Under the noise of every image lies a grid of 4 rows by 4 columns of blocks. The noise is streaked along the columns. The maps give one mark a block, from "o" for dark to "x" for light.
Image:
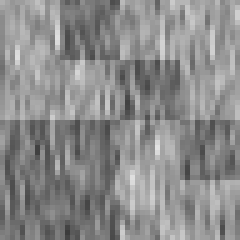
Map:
x o x x
x x o x
o o x o
o o x x
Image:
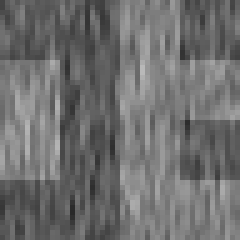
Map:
o o x o
x o x x
x o x o
o o x x
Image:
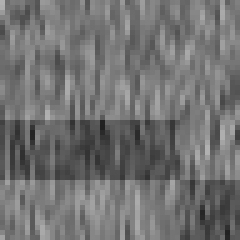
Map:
x x x x
x x x x
o o o x
x x x o
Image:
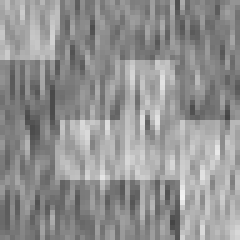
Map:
x o o o
o o x o
o x x x
o o o x
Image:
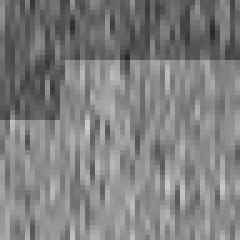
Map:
o o o o
o x x x
x x x x
x x x x
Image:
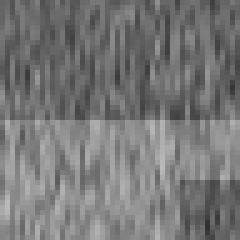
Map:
o o o o
o o o o
x x x x
x x x o
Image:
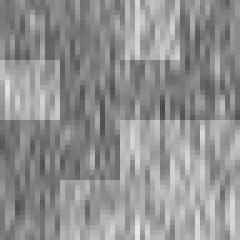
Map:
o o x o
x o o o
o o x x
o x x x
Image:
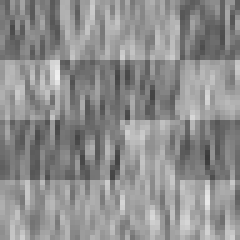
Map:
o x x o
x o o x
o o x o
x x x x
